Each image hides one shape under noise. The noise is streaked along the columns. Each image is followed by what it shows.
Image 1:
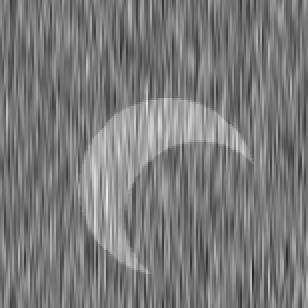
crescent
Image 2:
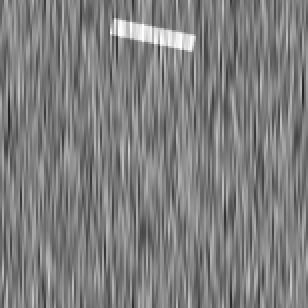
bar
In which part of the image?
top middle
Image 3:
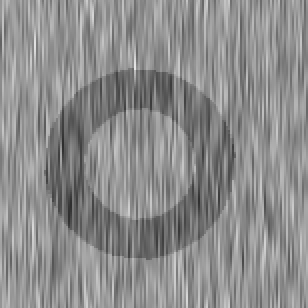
ring
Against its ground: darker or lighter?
darker
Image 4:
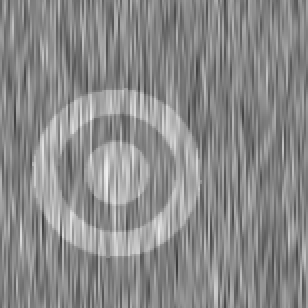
bullseye
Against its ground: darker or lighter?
lighter
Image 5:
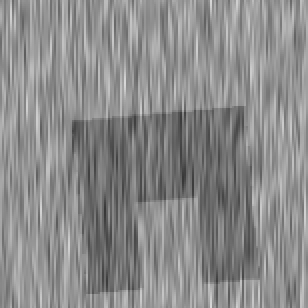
square with a notch
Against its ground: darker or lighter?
darker
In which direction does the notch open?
down
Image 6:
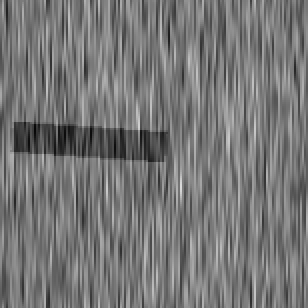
bar
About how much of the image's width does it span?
half
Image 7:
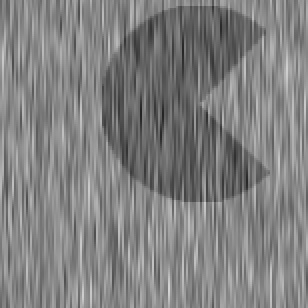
disc with a wedge cut out
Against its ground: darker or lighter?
darker
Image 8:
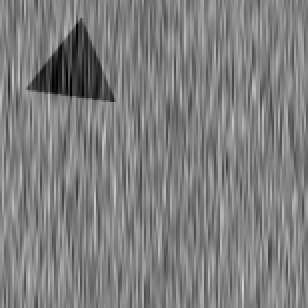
triangle
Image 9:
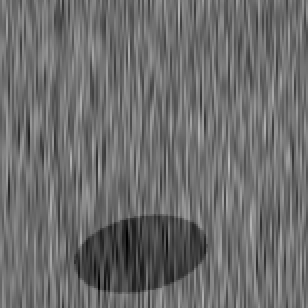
ellipse
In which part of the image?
bottom middle
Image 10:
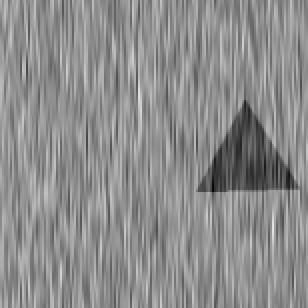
triangle
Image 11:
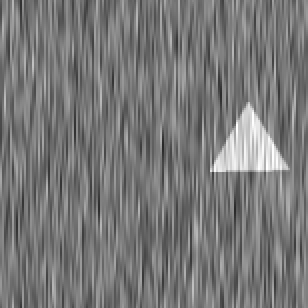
triangle
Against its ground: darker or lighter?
lighter
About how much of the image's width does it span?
a quarter
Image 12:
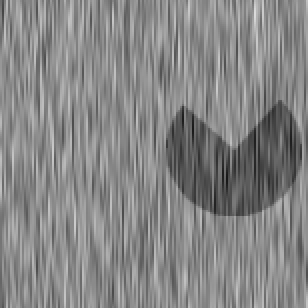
disc with a wedge cut out
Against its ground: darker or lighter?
darker
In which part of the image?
middle right
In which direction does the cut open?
up
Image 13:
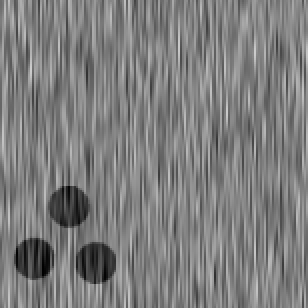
three dots
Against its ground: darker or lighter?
darker
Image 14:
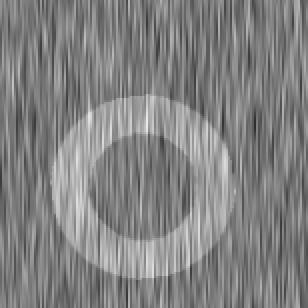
ring
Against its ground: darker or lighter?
lighter
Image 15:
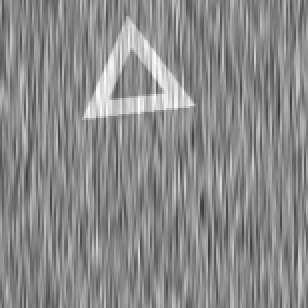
triangle frame
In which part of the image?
top middle
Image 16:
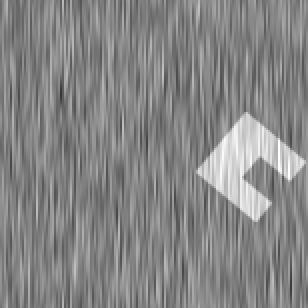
square with a notch
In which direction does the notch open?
down and right
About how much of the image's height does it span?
a third
